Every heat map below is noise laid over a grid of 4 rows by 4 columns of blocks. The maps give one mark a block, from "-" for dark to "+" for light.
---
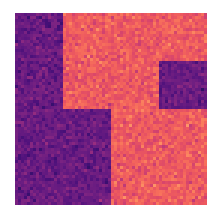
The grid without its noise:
- + + +
- + + -
- - + +
- - + +
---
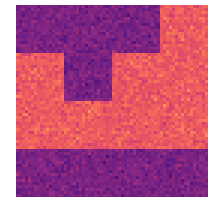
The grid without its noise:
- - - +
+ - + +
+ + + +
- - - -
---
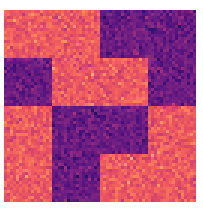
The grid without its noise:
+ + - -
- + + -
+ - - +
+ - + +
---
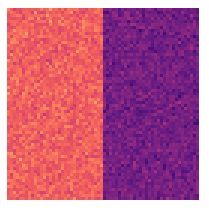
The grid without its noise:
+ + - -
+ + - -
+ + - -
+ + - -
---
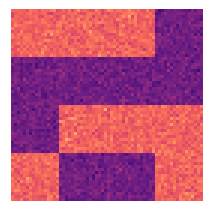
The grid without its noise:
+ + + -
- - - -
- + + +
+ - - +
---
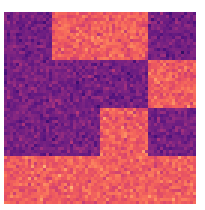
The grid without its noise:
- + + -
- - - +
- - + -
+ + + +
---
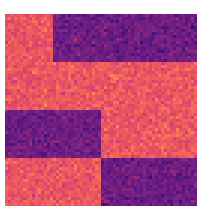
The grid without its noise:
+ - - -
+ + + +
- - + +
+ + - -
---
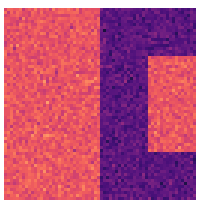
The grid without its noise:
+ + - -
+ + - +
+ + - +
+ + - -
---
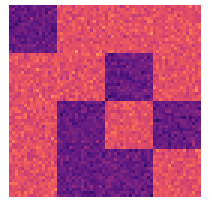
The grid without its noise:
- + + +
+ + - +
+ - + -
+ - - +
